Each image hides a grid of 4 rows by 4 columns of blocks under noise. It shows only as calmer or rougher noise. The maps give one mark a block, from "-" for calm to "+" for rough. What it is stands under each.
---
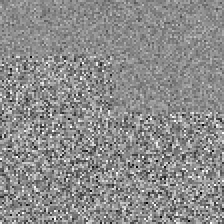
- - - -
+ + - -
+ + + +
+ + + +
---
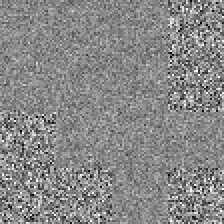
- - - +
- - - +
+ - - -
+ + - +
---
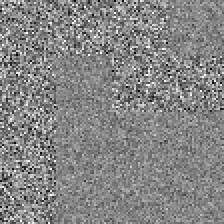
+ + + -
+ - + +
+ - - -
+ - - -
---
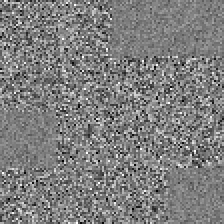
+ + - -
+ + + +
- + + +
+ + + -
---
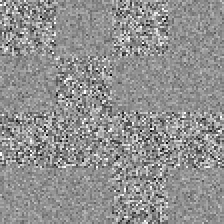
+ - + -
- + - -
+ + + +
- - + -
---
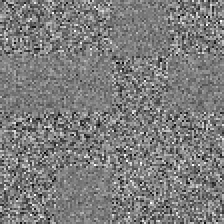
+ + - +
- - + -
+ + + +
+ - + +
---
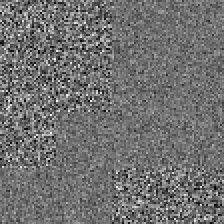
+ + - -
+ + - -
+ - - -
- - + +
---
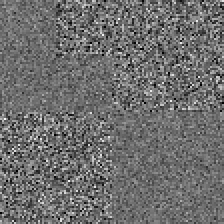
- + + +
- - + +
+ + - -
+ + - -
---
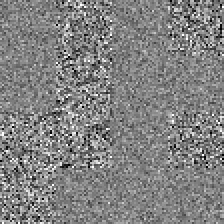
- + - +
- + - -
+ + - +
+ - - -
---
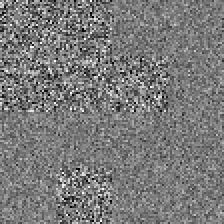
+ + - -
+ + + -
- - - -
- + - -
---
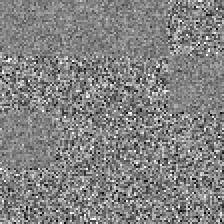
- - - +
+ + + -
- + + +
+ + + +
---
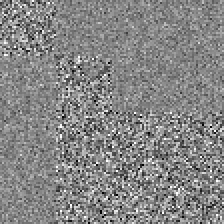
+ - - -
- + - -
- + + +
- + + +
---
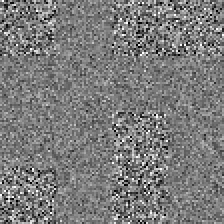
+ - + +
- - - -
- - + -
+ - + -
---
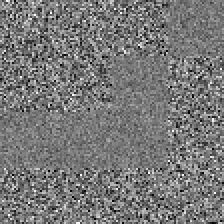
+ + + -
+ + - +
- - - +
+ + + +
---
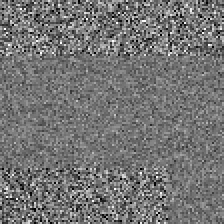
+ + + +
- - - -
- - - -
+ + + -
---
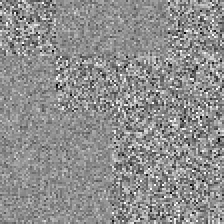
+ - - +
- + + +
- - + +
- - + +
